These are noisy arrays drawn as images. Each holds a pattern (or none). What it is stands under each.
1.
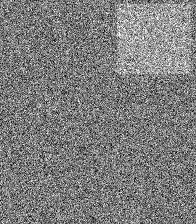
one block
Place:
top right
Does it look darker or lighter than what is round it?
lighter
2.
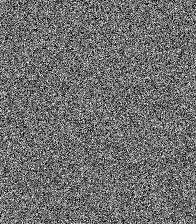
only noise
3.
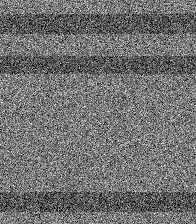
bands of rows
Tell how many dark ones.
3
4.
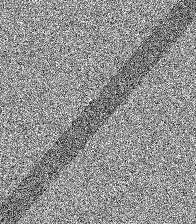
a diagonal band
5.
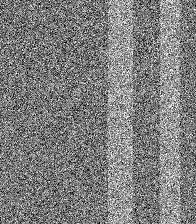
bands of columns
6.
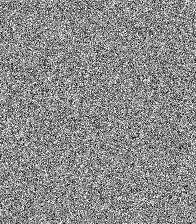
only noise
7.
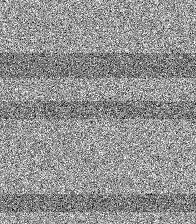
bands of rows
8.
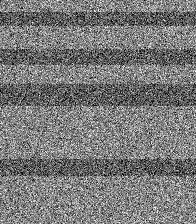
bands of rows
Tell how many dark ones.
4
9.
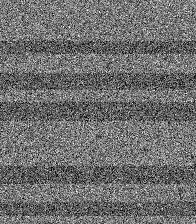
bands of rows
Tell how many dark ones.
5
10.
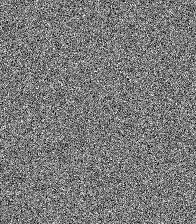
only noise
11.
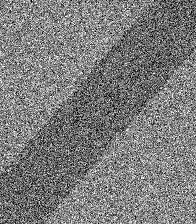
a diagonal band
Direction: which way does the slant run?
bottom left to top right
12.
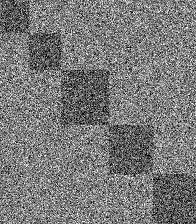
blocks along the diagonal
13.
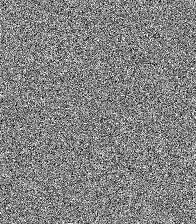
only noise
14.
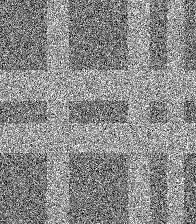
bands of rows crossing bands of columns
